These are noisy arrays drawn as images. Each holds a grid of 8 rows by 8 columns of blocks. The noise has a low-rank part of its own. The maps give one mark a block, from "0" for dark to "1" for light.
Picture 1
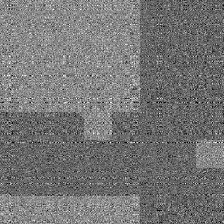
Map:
11111000
11111000
11111000
11111000
00010000
00000001
00000000
11111000
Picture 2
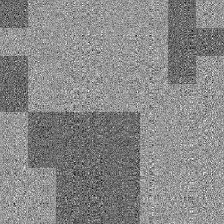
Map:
01111101
11111100
01111101
01111111
10000111
10000111
11000111
11000111
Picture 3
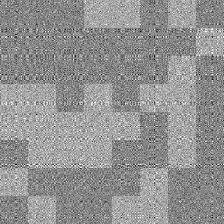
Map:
00011010
00000001
00000010
11010110
11111010
01110010
10000100
01001100
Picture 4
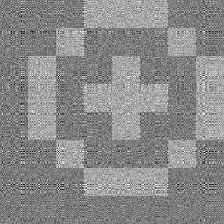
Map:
00011100
00100010
01001001
01011101
01001001
00100010
00011100
00000000
